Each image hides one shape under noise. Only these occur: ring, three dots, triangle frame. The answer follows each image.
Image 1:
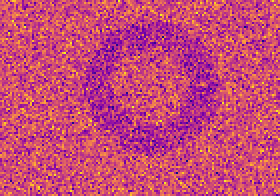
ring
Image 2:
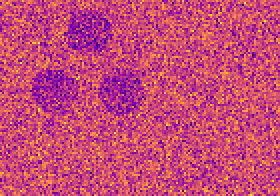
three dots
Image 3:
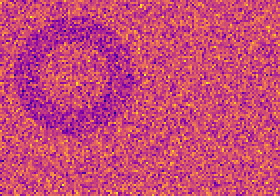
ring
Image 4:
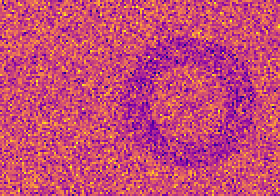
ring
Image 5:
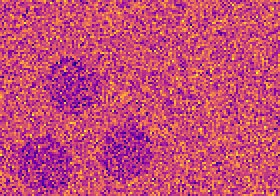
three dots
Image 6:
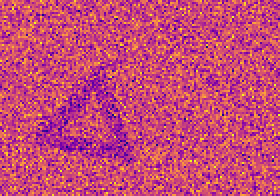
triangle frame
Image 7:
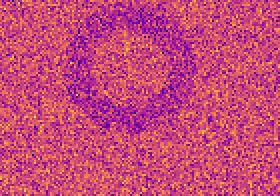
ring
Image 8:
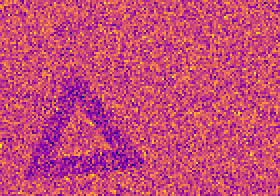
triangle frame
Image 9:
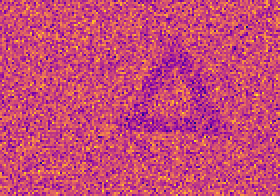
triangle frame
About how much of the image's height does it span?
half
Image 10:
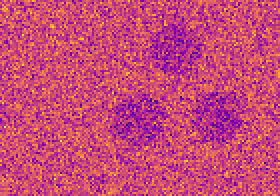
three dots
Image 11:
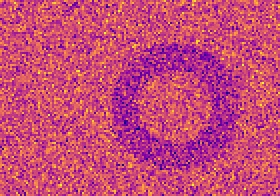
ring
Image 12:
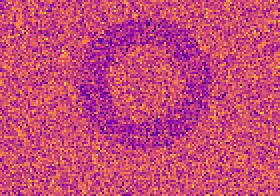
ring
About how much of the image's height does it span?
two thirds
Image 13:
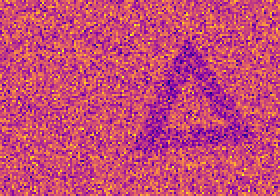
triangle frame
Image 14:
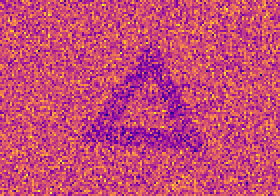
triangle frame
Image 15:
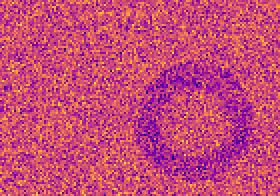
ring
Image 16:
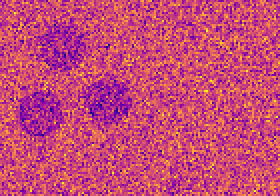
three dots
